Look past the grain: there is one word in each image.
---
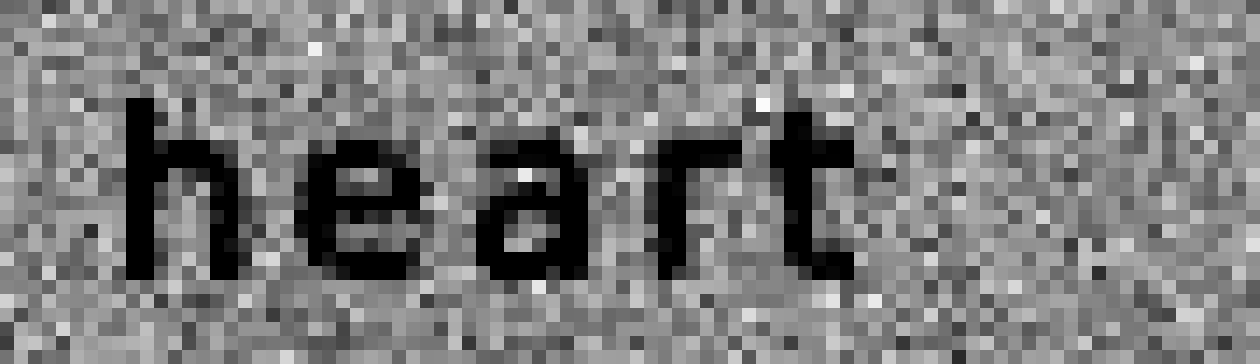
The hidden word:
heart
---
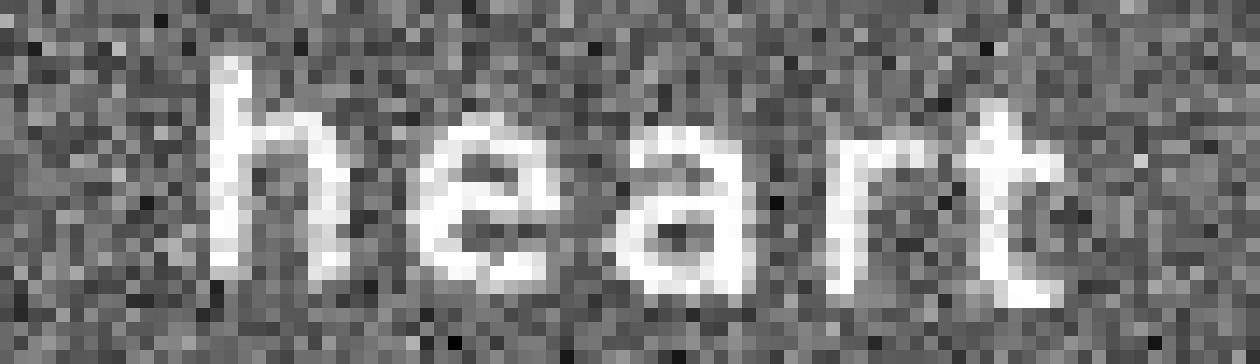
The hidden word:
heart
